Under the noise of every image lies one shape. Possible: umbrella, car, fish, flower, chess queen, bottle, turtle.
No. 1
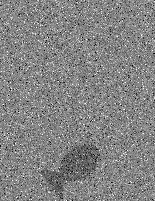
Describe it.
dark fish, bottom middle
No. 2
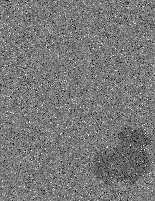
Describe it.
dark car, bottom right
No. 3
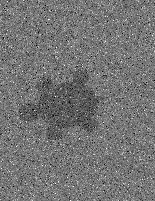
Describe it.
dark turtle
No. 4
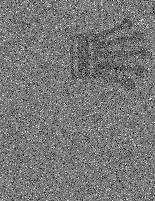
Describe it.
dark chess queen
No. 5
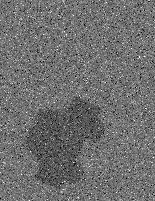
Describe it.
dark car
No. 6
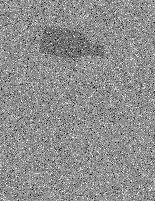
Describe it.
dark bottle, top middle
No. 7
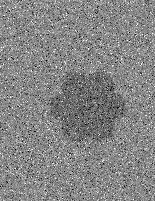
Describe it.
dark flower
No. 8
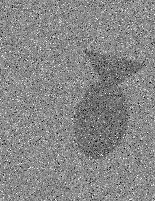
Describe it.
dark fish
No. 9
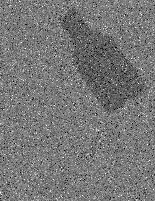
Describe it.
dark bottle
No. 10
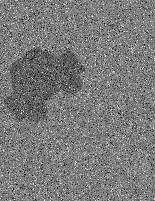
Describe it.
dark car
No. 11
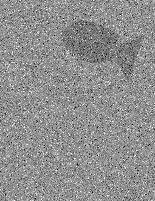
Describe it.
dark fish
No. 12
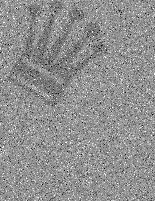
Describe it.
dark chess queen
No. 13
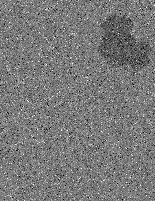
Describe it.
dark car, top right
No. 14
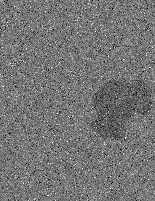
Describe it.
dark car, middle right
